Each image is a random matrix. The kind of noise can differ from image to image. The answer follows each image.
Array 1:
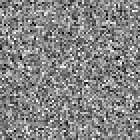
independent entries
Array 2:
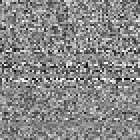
rows of uneven size
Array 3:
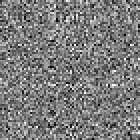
low rank plus noise
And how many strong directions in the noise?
three or four
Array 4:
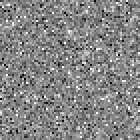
heavy tails
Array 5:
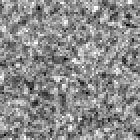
blotchy
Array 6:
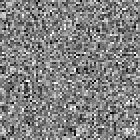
low rank plus noise
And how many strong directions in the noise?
two
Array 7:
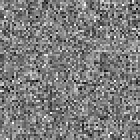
low rank plus noise
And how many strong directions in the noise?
three or four
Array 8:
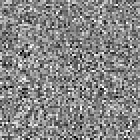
low rank plus noise
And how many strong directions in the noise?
five to eight
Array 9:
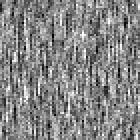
streaked along the columns
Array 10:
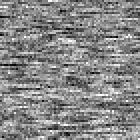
streaked along the rows
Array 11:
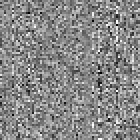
columns of uneven size
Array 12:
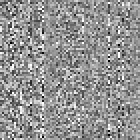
columns of uneven size
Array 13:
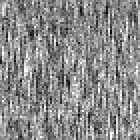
streaked along the columns
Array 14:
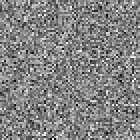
low rank plus noise
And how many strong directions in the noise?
two
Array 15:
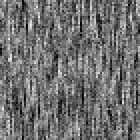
streaked along the columns
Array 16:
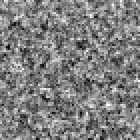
blotchy
